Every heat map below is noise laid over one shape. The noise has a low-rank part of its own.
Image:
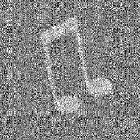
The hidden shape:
pair of musical notes
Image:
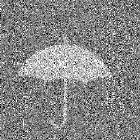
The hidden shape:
umbrella
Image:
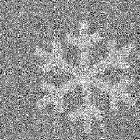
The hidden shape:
snowflake
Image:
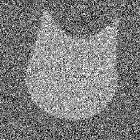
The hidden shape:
cat's head
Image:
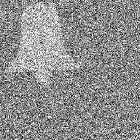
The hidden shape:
bell
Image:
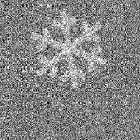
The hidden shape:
snowflake
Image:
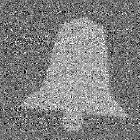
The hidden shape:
bell
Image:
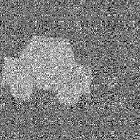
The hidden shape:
car
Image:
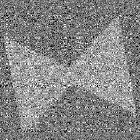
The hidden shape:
bow tie
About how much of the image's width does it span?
nearly all
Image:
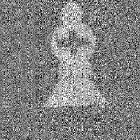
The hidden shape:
chess bishop
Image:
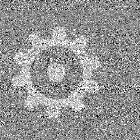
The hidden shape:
gear
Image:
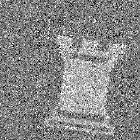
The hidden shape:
chess rook
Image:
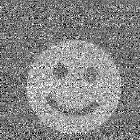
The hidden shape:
smiling face
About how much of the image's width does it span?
two thirds
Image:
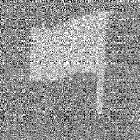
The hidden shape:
flag
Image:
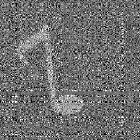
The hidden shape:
musical note
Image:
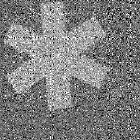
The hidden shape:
asterisk
